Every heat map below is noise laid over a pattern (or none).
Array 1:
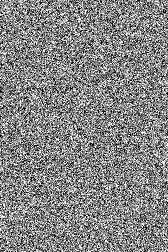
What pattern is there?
only noise
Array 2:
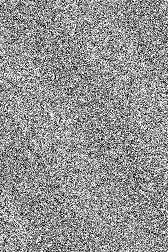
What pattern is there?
diagonal stripes
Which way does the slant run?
top left to bottom right
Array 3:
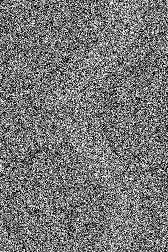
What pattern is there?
a wavy band
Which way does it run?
top to bottom
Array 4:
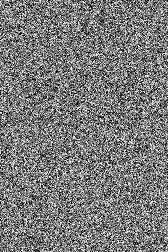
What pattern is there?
only noise
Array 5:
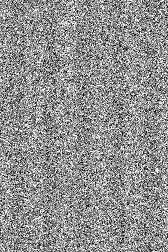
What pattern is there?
vertical stripes
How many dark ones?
5
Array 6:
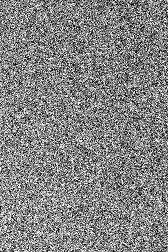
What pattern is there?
a smooth slope
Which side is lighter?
bottom left
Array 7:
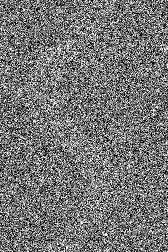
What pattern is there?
a wavy band
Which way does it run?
top to bottom
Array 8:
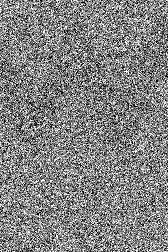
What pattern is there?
a wavy band
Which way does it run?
left to right
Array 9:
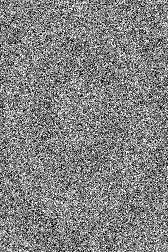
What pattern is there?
rings round one point
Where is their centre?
centre
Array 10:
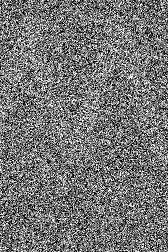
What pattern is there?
a wavy band
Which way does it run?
left to right
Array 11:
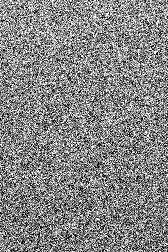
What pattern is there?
a smooth slope
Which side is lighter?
top
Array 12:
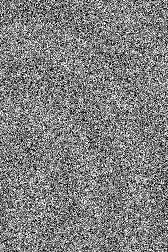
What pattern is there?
rings round one point
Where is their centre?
bottom left
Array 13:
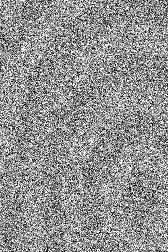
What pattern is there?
rings round one point
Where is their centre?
bottom right
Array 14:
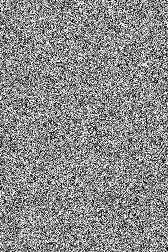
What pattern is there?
only noise
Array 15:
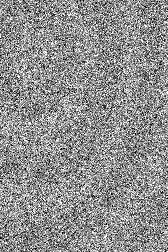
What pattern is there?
rings round one point
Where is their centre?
top left
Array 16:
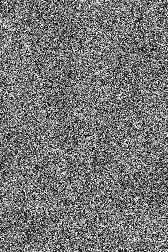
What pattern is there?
spokes from one point
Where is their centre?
bottom middle
